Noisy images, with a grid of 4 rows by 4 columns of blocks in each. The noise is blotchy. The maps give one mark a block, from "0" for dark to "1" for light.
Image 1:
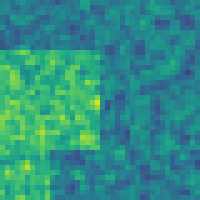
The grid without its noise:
0 0 0 0
1 1 0 0
1 1 0 0
1 0 0 0
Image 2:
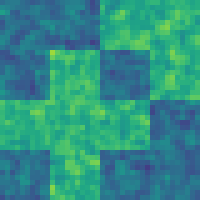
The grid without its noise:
0 0 1 1
0 1 0 1
1 1 1 0
0 1 0 0
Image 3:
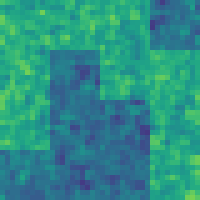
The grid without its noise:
1 1 1 0
1 0 1 1
1 0 0 1
0 0 0 1
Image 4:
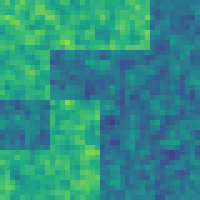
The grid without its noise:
1 1 1 0
1 0 0 0
0 1 0 0
1 1 0 0
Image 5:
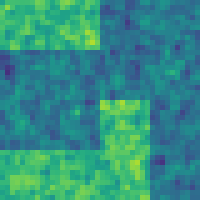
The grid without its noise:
1 1 0 0
0 0 0 0
0 0 1 0
1 1 1 0
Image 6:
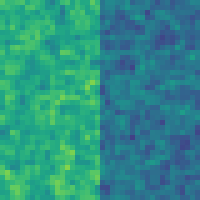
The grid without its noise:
1 1 0 0
1 1 0 0
1 1 0 0
1 1 0 0
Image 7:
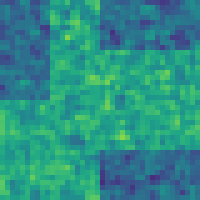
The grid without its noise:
0 1 0 0
0 1 1 1
1 1 1 1
1 1 0 0
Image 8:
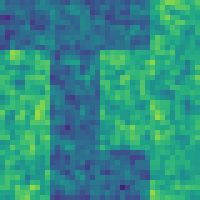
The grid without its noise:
0 0 0 1
1 0 1 1
1 0 1 1
1 0 0 1
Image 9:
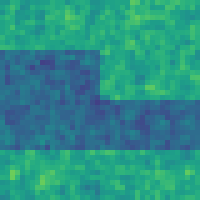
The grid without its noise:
1 1 1 1
0 0 1 1
0 0 0 0
1 1 1 1
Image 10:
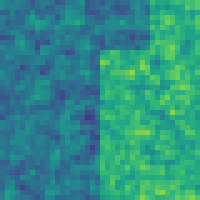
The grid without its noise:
0 0 0 1
0 0 1 1
0 0 1 1
0 0 1 1
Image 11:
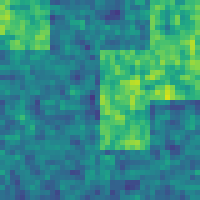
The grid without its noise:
1 0 0 1
0 0 1 1
0 0 1 0
0 0 0 0
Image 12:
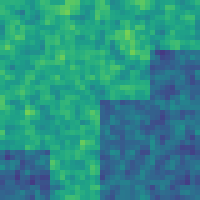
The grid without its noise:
1 1 1 1
1 1 1 0
1 1 0 0
0 1 0 0
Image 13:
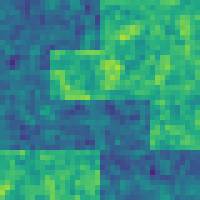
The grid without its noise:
0 0 1 1
0 1 1 1
0 0 0 1
1 1 0 0
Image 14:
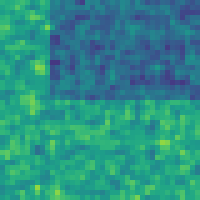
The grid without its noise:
1 0 0 0
1 0 0 0
1 1 1 1
1 1 1 1
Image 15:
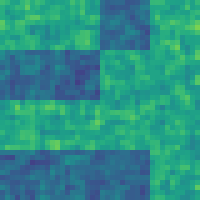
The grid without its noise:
1 1 0 1
0 0 1 1
1 1 1 1
0 0 0 1
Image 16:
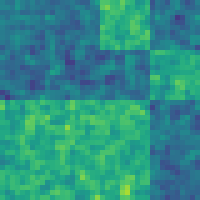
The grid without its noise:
0 0 1 0
0 0 0 1
1 1 1 0
1 1 1 0
